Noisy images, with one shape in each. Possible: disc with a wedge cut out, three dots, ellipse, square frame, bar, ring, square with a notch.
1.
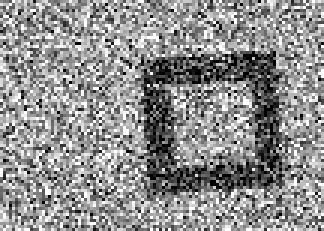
square frame
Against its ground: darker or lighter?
darker
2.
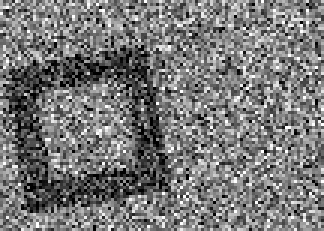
square frame
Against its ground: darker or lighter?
darker
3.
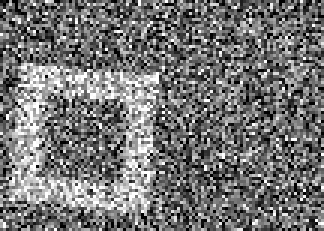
square frame
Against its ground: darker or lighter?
lighter
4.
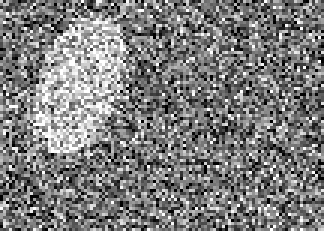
ellipse
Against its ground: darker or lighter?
lighter
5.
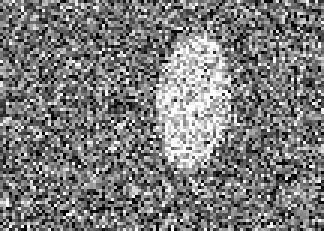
ellipse
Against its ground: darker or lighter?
lighter
